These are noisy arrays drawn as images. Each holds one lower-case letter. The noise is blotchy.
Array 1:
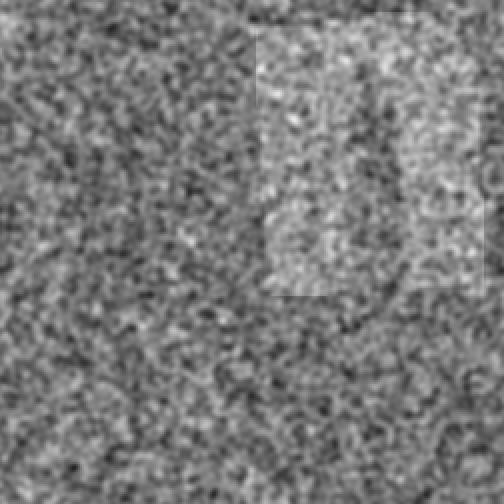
n
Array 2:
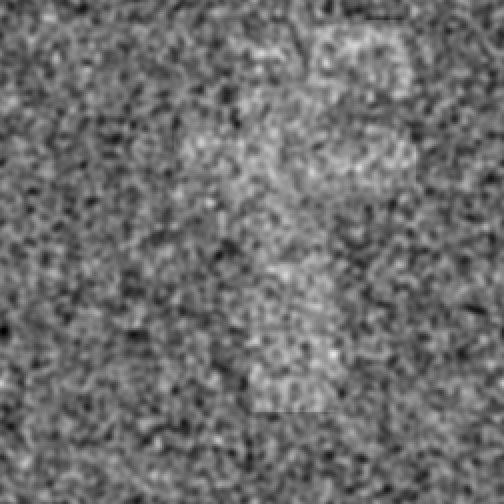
f
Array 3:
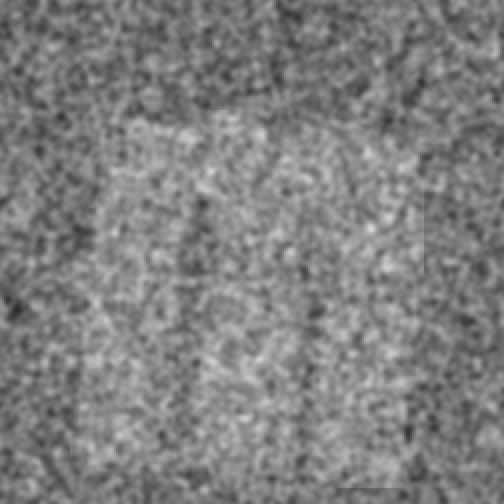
m
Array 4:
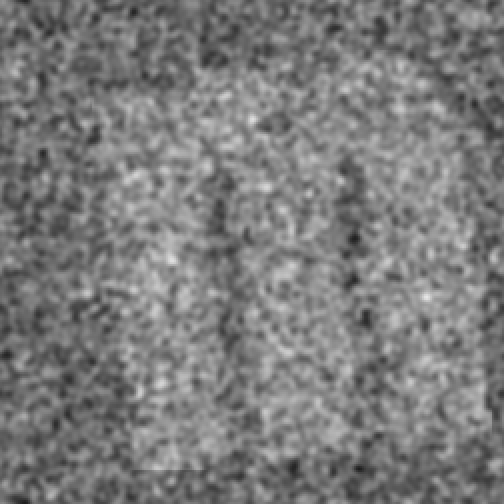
m
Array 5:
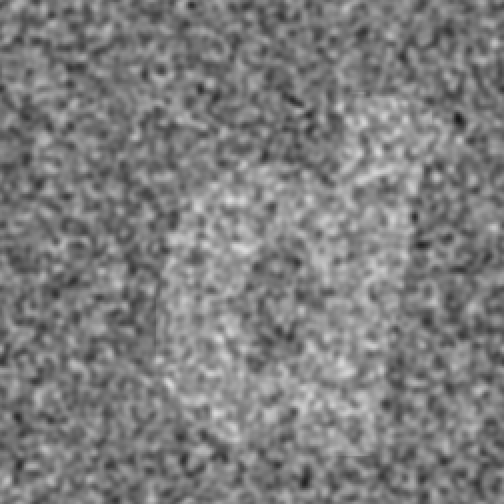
d
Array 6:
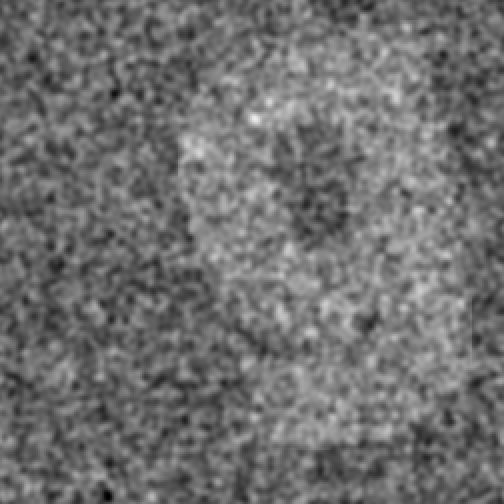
g
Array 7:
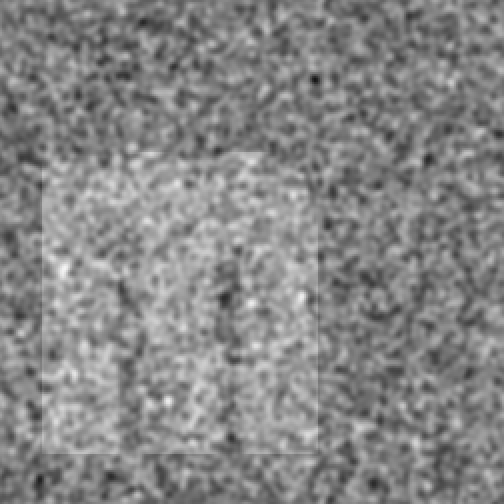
m
